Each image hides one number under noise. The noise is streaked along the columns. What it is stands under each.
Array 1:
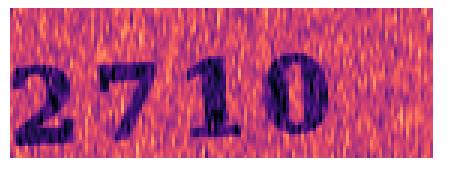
2710
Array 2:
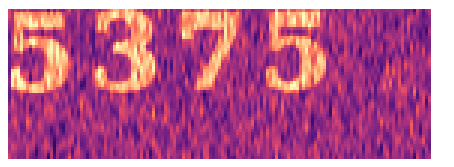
5375
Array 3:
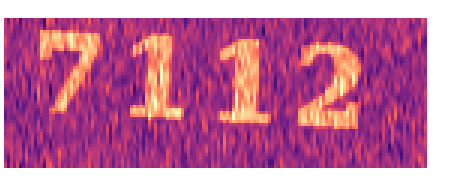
7112
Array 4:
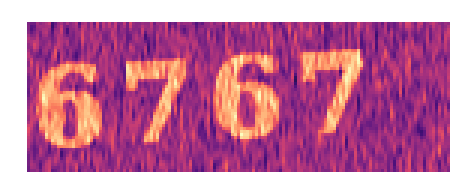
6767
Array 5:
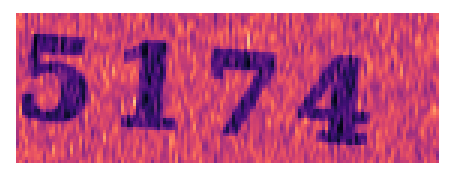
5174
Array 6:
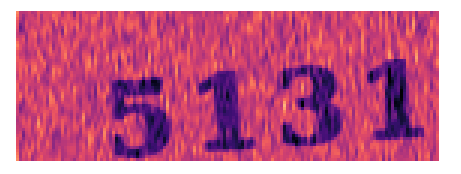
5131
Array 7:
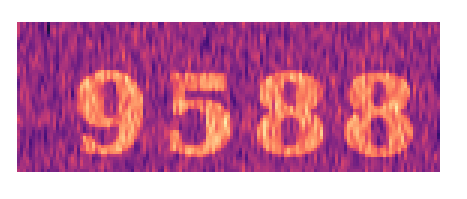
9588
